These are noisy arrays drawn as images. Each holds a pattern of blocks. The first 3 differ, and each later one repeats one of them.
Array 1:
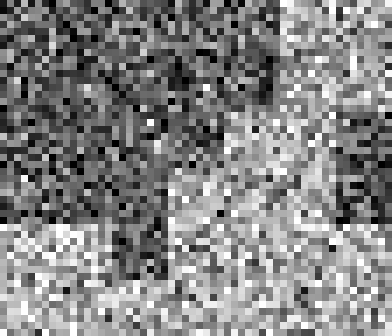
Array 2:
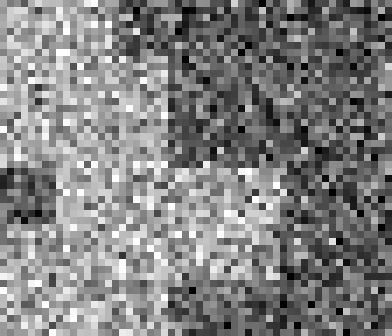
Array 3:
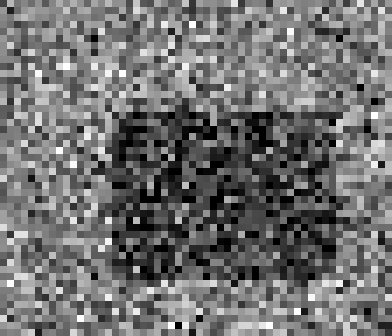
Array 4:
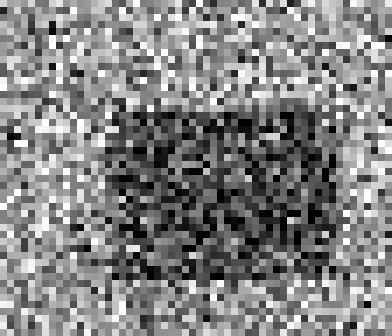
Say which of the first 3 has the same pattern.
3
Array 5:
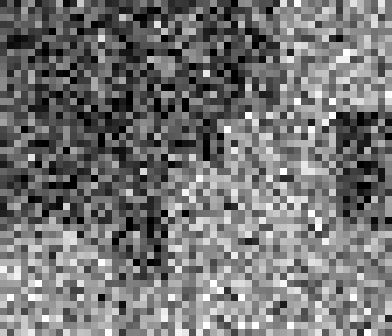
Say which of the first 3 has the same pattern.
1
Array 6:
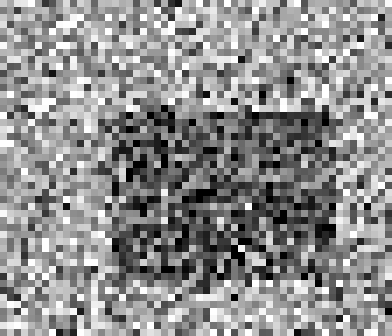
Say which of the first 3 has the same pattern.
3
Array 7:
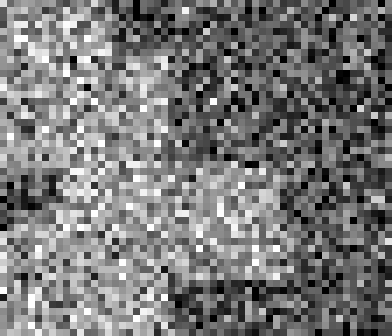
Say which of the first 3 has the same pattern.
2
